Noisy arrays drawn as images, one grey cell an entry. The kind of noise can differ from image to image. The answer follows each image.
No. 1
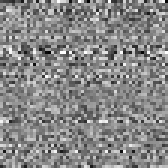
rows of uneven size
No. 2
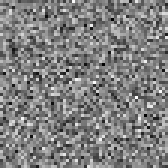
independent entries
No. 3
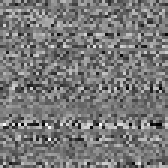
rows of uneven size
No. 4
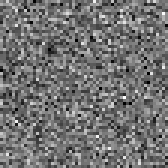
independent entries
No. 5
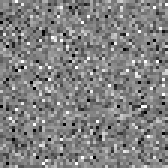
heavy tails
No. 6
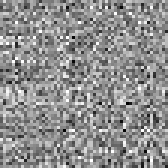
low rank plus noise
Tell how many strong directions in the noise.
three or four
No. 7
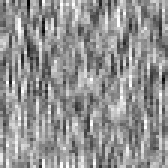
streaked along the columns
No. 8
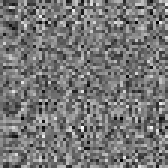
low rank plus noise
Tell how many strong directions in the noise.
two
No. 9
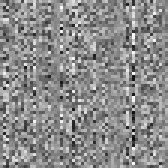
columns of uneven size
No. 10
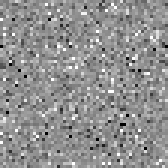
heavy tails
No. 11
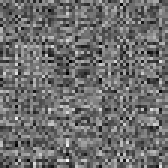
low rank plus noise
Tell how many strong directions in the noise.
two
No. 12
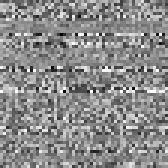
rows of uneven size
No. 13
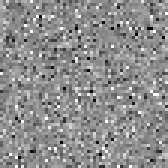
heavy tails
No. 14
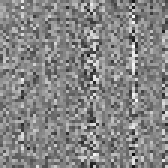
columns of uneven size
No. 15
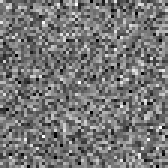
independent entries
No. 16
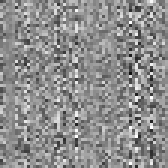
columns of uneven size
